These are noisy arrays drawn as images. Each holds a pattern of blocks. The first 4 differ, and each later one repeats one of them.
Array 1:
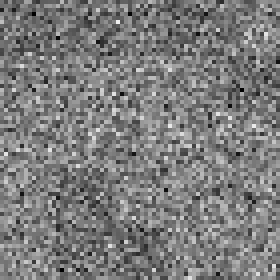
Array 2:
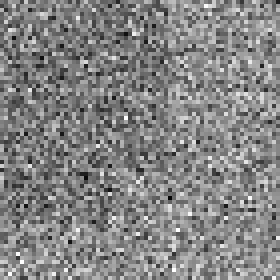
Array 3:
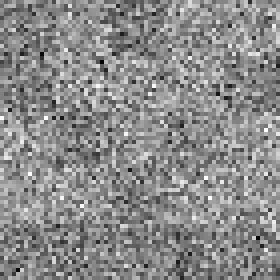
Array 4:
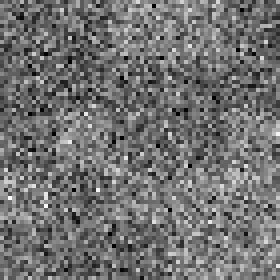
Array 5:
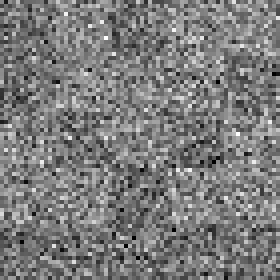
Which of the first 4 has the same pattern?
3
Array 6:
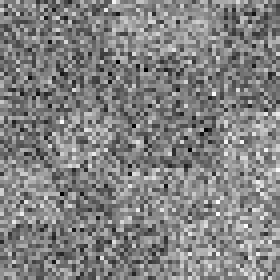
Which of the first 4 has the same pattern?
4
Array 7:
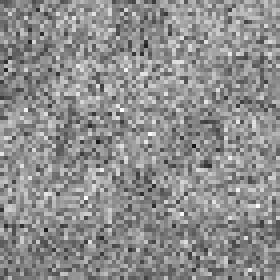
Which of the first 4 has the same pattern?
3
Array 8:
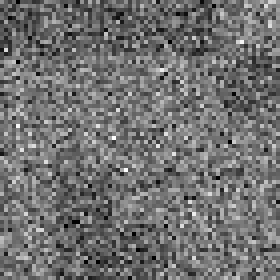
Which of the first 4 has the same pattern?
1
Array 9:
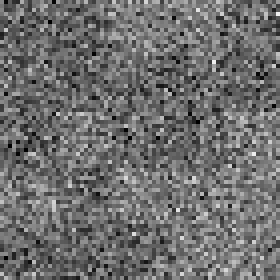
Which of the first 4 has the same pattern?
4
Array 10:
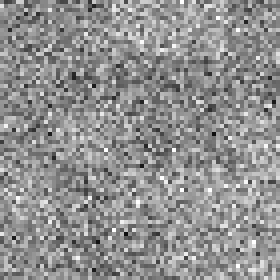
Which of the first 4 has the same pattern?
4
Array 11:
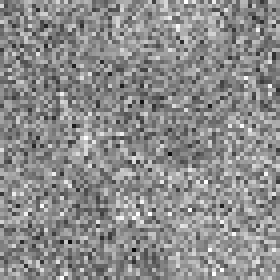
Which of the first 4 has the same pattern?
4
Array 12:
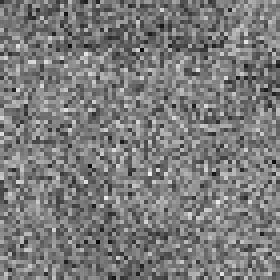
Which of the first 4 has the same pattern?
1
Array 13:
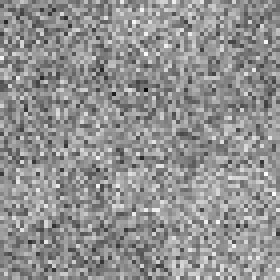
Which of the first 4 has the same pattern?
4
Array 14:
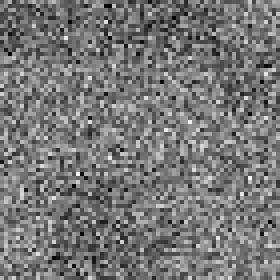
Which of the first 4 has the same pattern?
1
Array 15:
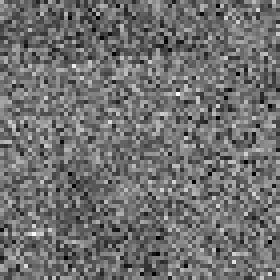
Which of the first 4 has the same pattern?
1
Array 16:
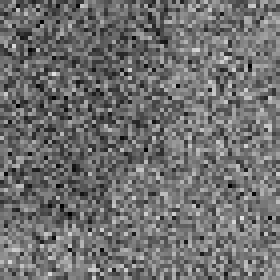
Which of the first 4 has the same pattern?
2
